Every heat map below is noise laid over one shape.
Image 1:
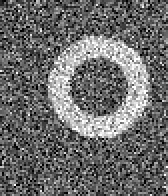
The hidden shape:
ring
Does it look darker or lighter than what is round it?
lighter
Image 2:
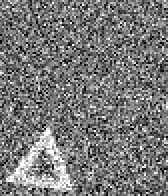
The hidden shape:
triangle frame
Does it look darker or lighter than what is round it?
lighter
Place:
bottom left
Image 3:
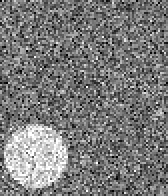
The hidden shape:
disc
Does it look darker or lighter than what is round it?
lighter
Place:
bottom left
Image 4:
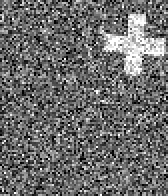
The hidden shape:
cross
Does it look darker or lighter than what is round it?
lighter
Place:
top right
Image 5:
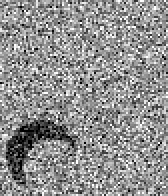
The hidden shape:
crescent
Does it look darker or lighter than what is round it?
darker
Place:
bottom left
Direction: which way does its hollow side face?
down and right
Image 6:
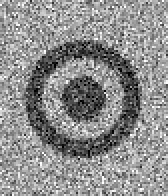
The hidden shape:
bullseye
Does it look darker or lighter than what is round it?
darker
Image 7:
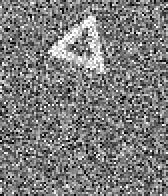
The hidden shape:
triangle frame
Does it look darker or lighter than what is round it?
lighter
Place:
top middle
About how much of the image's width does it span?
a third
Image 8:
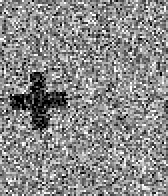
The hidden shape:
cross
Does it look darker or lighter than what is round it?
darker
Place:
middle left
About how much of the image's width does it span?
a third
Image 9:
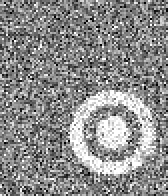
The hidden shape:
bullseye
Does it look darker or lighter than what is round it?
lighter
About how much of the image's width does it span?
half
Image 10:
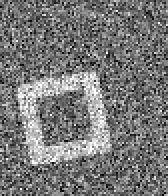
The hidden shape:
square frame
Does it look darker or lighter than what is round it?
lighter
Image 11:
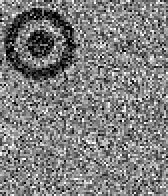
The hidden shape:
bullseye
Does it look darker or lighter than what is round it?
darker
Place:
top left
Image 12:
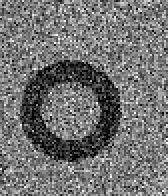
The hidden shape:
ring
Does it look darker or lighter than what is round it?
darker
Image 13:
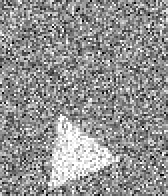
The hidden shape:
triangle
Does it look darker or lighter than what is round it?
lighter
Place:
bottom middle
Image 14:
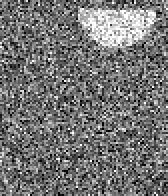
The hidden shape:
half disc
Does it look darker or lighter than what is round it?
lighter
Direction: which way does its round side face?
down
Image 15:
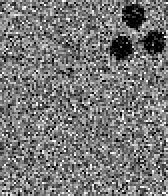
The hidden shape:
three dots
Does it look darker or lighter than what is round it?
darker
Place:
top right
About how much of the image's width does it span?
a third
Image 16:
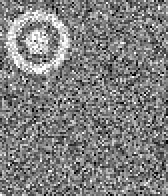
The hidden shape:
bullseye
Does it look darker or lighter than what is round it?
lighter
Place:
top left
